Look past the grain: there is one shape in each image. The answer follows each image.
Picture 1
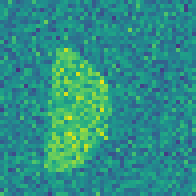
half disc
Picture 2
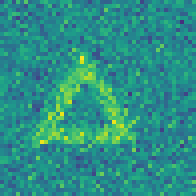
triangle frame
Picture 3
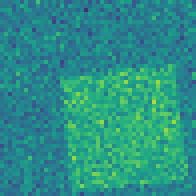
square
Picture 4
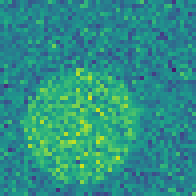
disc
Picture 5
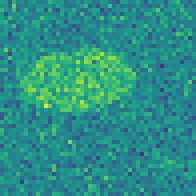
ellipse
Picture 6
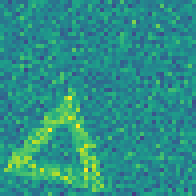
triangle frame
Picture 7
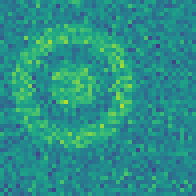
bullseye
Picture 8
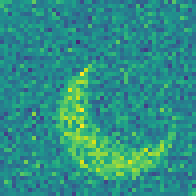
crescent
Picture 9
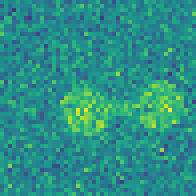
dumbbell
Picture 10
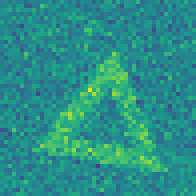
triangle frame
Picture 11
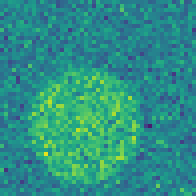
disc
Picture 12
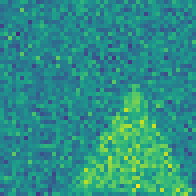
triangle
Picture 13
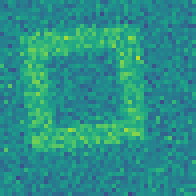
square frame
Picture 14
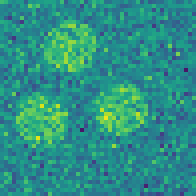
three dots
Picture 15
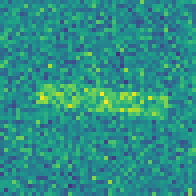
bar
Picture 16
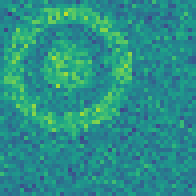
bullseye
